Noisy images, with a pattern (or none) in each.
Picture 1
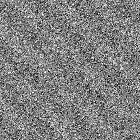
diagonal stripes
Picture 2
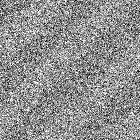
diagonal stripes
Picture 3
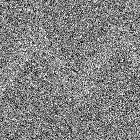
a wavy band
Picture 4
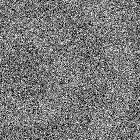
rings round one point
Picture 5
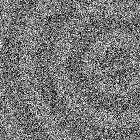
rings round one point
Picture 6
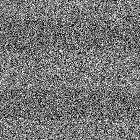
horizontal stripes
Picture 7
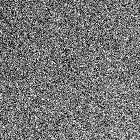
a smooth slope
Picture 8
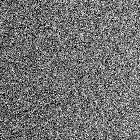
a smooth slope
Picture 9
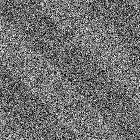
diagonal stripes
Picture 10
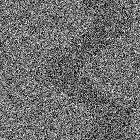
a wavy band
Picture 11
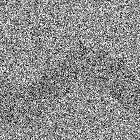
a wavy band
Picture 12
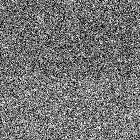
a sharp edge
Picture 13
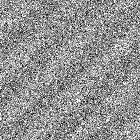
diagonal stripes
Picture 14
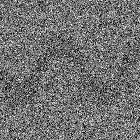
a wavy band
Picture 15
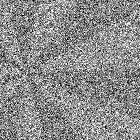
spokes from one point
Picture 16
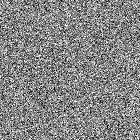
only noise
